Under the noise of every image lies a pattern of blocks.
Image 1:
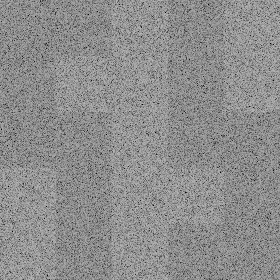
the same after a half turn
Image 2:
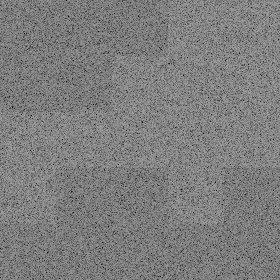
no symmetry
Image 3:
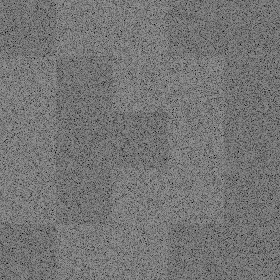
top and bottom mirror each other
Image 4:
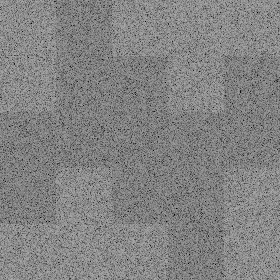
the same after a half turn
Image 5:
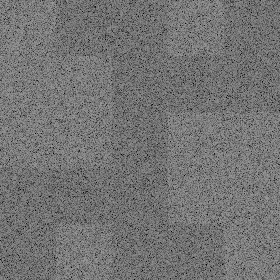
the same after a half turn
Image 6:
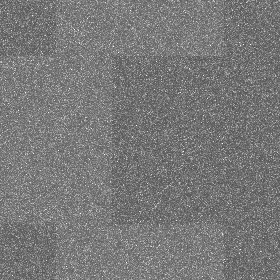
top and bottom mirror each other
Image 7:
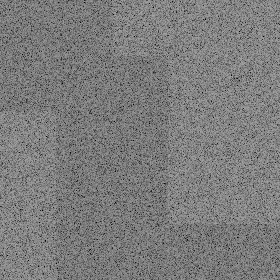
no symmetry
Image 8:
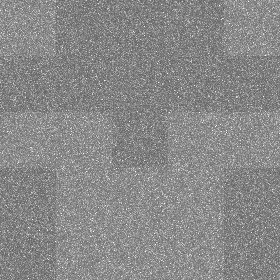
left and right mirror each other
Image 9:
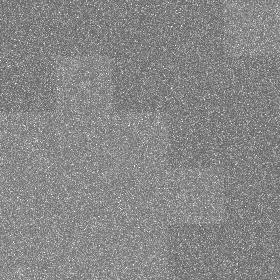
mirrored about the diagonal from the bottom left
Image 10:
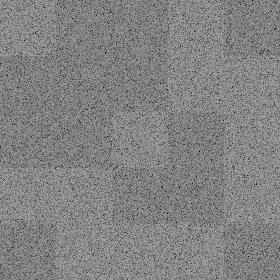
mirrored about the diagonal from the top left
